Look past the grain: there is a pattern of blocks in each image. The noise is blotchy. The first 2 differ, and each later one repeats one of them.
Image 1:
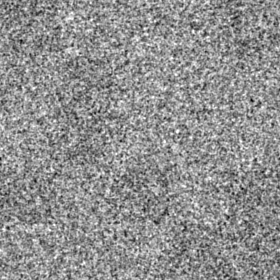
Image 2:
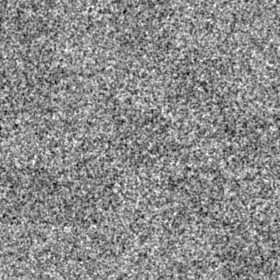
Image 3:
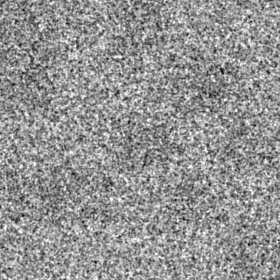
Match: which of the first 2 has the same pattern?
2
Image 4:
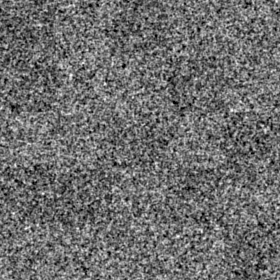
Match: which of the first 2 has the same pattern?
2
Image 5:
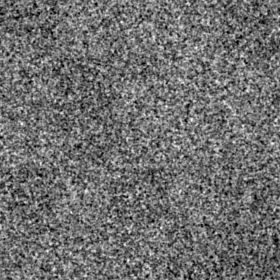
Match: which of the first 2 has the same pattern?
1
